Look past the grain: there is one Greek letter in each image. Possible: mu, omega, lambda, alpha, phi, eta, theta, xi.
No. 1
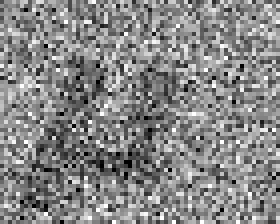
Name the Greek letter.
mu
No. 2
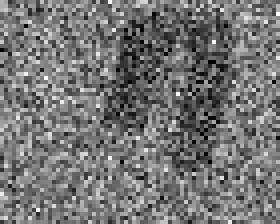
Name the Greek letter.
eta
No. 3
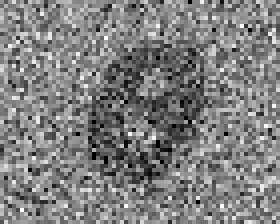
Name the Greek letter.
theta
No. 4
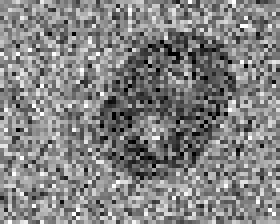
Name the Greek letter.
theta
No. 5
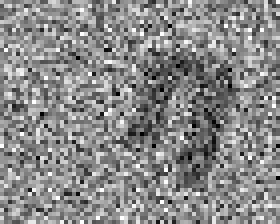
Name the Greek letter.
eta
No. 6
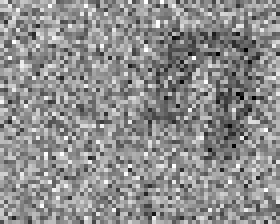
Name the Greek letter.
eta
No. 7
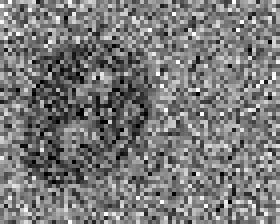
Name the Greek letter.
theta
